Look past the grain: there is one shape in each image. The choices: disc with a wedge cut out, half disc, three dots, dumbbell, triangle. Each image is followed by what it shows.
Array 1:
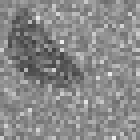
half disc
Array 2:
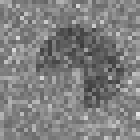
disc with a wedge cut out
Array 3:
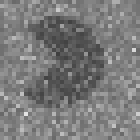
disc with a wedge cut out
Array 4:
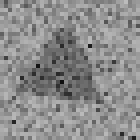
triangle
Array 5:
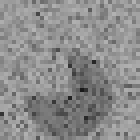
disc with a wedge cut out
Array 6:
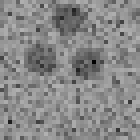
three dots
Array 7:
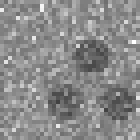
three dots
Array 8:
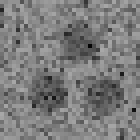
three dots
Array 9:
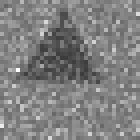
triangle
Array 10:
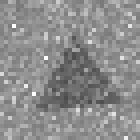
triangle
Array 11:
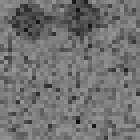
dumbbell
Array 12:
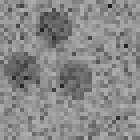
three dots
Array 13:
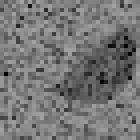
half disc
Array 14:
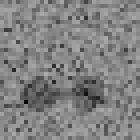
dumbbell
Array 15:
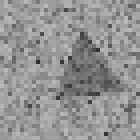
triangle
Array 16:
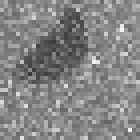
half disc
